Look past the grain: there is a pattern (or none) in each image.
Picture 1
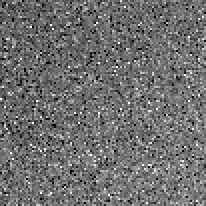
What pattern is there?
a smooth slope
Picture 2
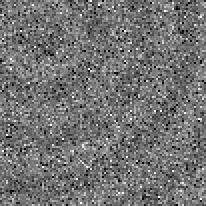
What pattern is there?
rings round one point
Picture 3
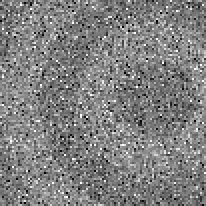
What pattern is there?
rings round one point
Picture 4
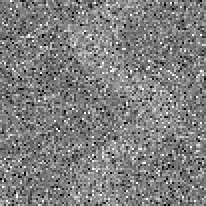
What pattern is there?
a wavy band
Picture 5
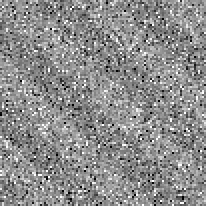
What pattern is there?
diagonal stripes
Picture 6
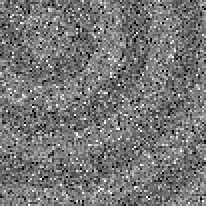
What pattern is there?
rings round one point
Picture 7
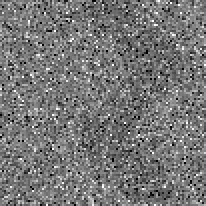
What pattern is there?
a wavy band
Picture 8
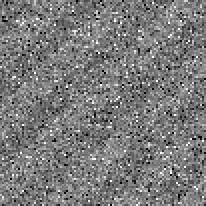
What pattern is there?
diagonal stripes
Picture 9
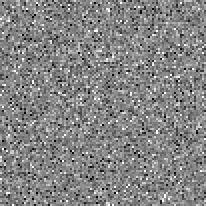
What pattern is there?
only noise
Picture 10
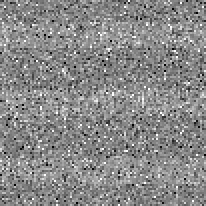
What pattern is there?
horizontal stripes
